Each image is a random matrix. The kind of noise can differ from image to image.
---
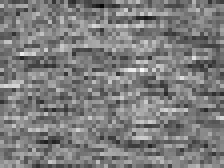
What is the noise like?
streaked along the rows
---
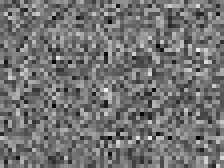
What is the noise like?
low rank plus noise
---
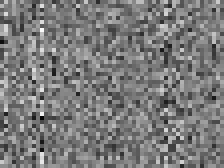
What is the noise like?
columns of uneven size
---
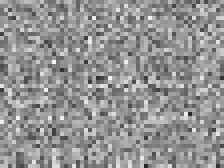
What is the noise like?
low rank plus noise
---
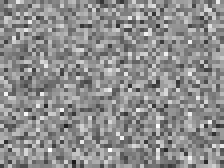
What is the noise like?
low rank plus noise
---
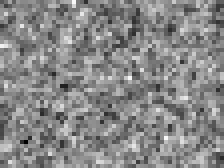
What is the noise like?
blotchy
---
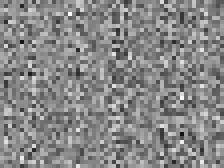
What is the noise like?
columns of uneven size
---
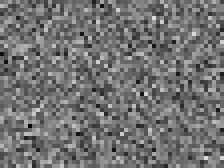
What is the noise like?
independent entries
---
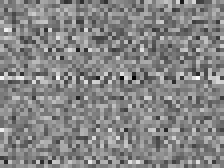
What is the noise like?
rows of uneven size
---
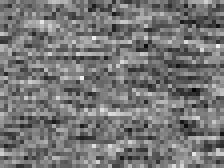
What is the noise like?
streaked along the rows
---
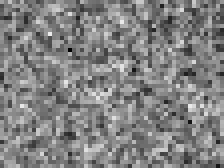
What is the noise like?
blotchy
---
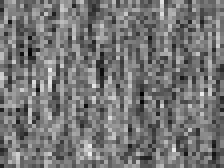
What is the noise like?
streaked along the columns
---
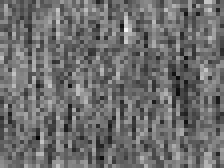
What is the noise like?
streaked along the columns
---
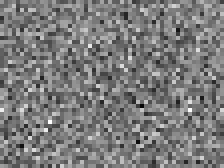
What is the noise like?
independent entries
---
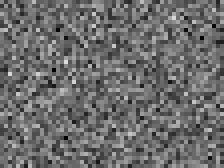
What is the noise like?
independent entries
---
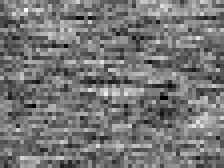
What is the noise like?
streaked along the rows
